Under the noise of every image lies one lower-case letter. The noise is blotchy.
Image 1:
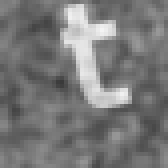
t
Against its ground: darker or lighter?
lighter
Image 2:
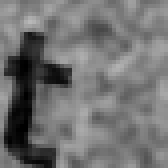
t
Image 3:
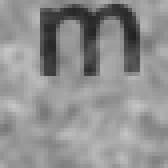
m
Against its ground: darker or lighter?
darker
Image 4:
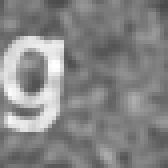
g
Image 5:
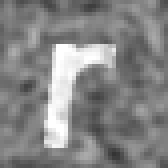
r
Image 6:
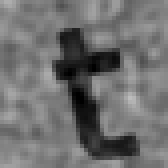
t
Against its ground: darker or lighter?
darker
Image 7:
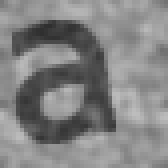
a
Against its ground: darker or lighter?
darker
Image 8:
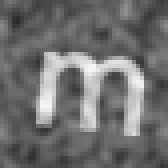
m
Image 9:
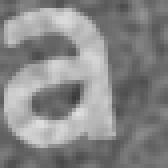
a
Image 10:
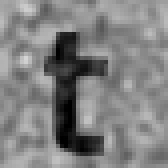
t
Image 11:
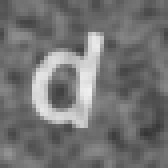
d
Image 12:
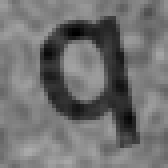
q
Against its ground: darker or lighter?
darker
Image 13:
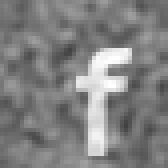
f
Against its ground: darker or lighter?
lighter
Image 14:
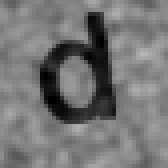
d
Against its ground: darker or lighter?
darker
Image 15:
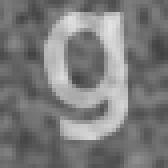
g
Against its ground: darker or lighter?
lighter
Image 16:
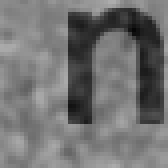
n
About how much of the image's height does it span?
two thirds
